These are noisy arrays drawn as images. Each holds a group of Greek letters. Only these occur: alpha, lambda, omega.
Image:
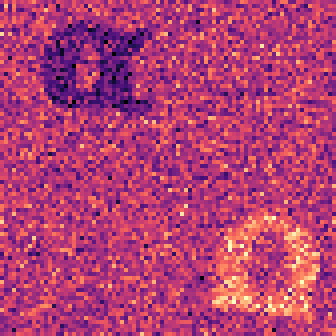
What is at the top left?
alpha
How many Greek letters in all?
2
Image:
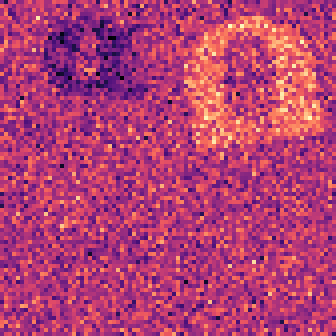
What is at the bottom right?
nothing
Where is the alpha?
top left
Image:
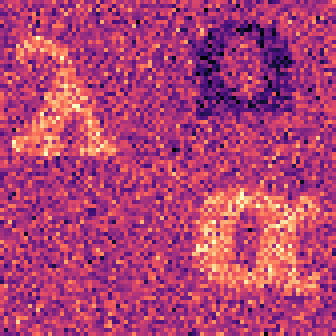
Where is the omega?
top right
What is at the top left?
lambda
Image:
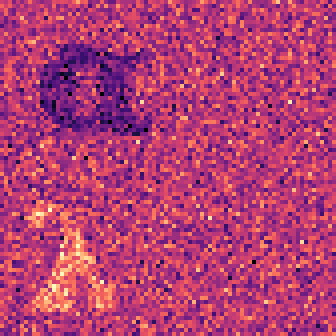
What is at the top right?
nothing
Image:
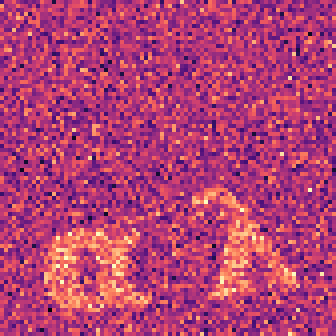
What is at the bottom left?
alpha
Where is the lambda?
bottom right
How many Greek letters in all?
2
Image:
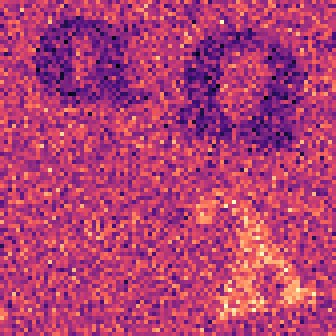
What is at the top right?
omega
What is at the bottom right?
lambda
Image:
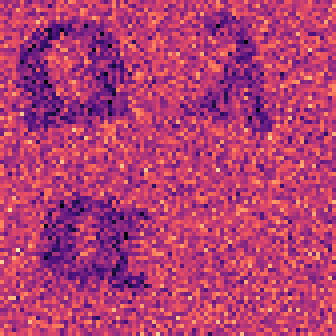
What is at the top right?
lambda
